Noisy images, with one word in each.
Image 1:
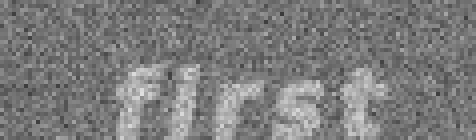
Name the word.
first
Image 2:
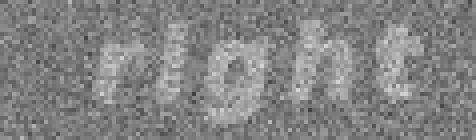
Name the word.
right
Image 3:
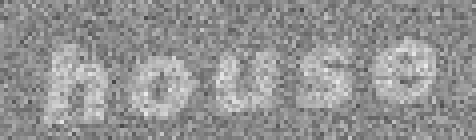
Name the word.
house
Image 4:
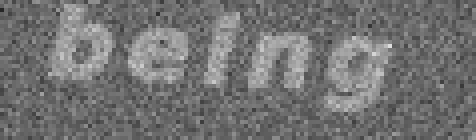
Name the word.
being
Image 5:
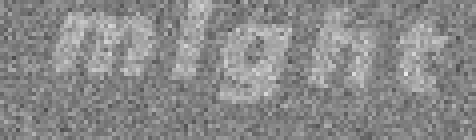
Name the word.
might
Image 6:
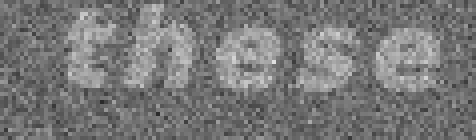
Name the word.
these
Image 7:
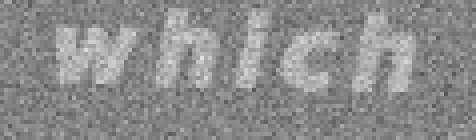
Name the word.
which
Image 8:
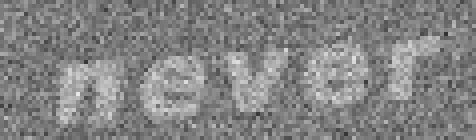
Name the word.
never
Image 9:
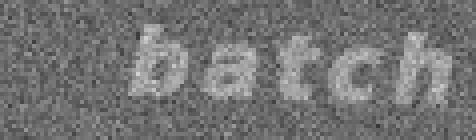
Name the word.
batch
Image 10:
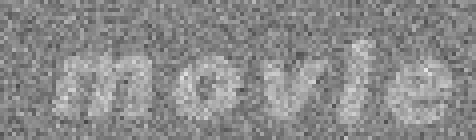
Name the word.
movie
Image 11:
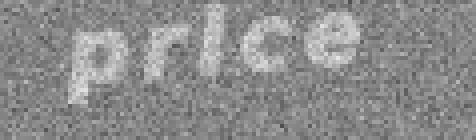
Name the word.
price
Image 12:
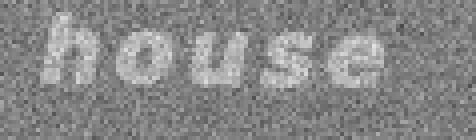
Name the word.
house
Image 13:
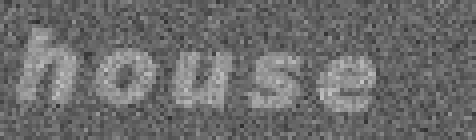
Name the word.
house
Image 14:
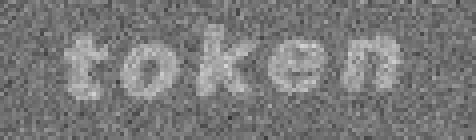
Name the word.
token
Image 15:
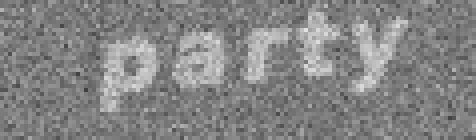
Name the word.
party
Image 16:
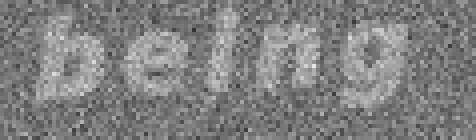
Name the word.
being
